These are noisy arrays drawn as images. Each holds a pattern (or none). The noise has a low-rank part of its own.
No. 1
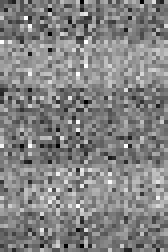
horizontal stripes
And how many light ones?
2
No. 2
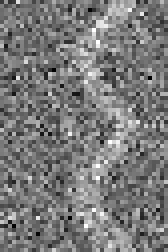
a wavy band
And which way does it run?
top to bottom
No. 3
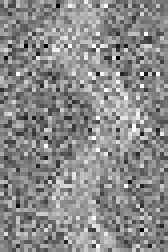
a wavy band
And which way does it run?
top to bottom
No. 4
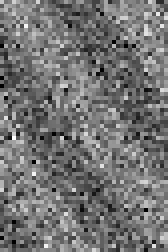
diagonal stripes
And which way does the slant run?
top left to bottom right
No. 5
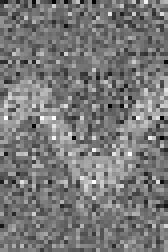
a wavy band
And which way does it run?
left to right
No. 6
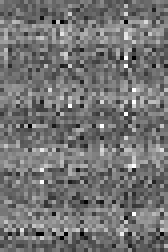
horizontal stripes
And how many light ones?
4
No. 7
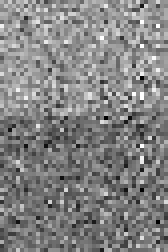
a sharp edge
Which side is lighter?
top
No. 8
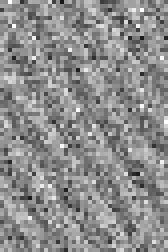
diagonal stripes
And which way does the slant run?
top left to bottom right
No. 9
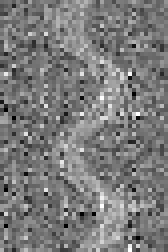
a wavy band
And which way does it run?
top to bottom
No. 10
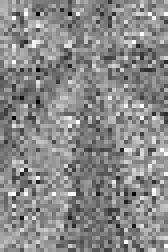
spokes from one point
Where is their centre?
top middle
